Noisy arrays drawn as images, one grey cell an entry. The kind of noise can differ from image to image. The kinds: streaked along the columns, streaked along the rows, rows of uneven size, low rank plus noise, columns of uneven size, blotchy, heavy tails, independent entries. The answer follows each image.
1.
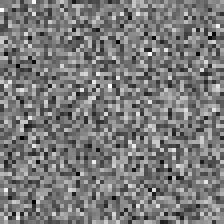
independent entries
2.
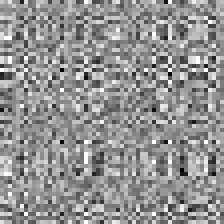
low rank plus noise
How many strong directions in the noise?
one
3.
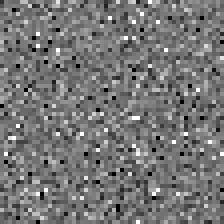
heavy tails
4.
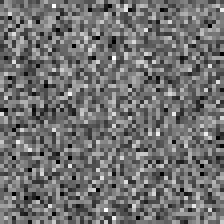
independent entries
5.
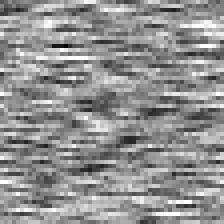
streaked along the rows
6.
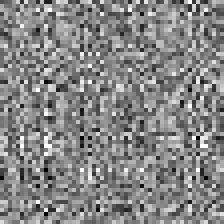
low rank plus noise
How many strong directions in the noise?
two
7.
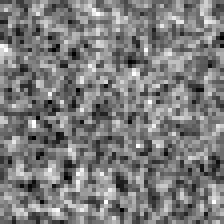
blotchy
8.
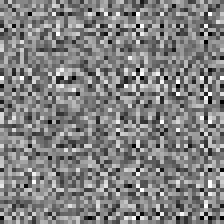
low rank plus noise
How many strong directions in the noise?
one
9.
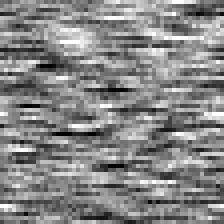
streaked along the rows
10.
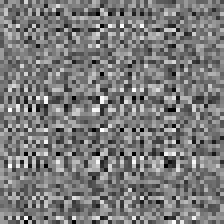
low rank plus noise
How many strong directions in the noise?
one
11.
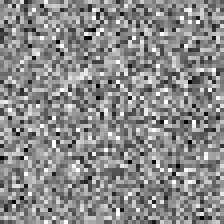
independent entries
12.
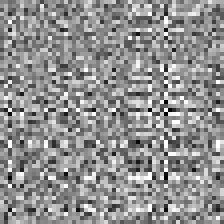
low rank plus noise
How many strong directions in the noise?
one
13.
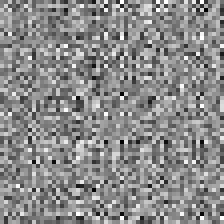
low rank plus noise
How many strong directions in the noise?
two
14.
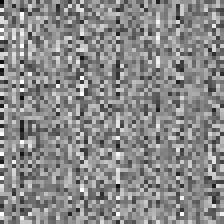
columns of uneven size
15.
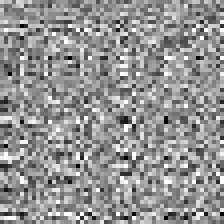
low rank plus noise
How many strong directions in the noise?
two
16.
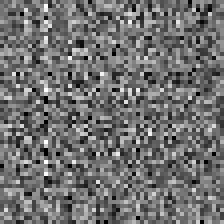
low rank plus noise
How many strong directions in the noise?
three or four
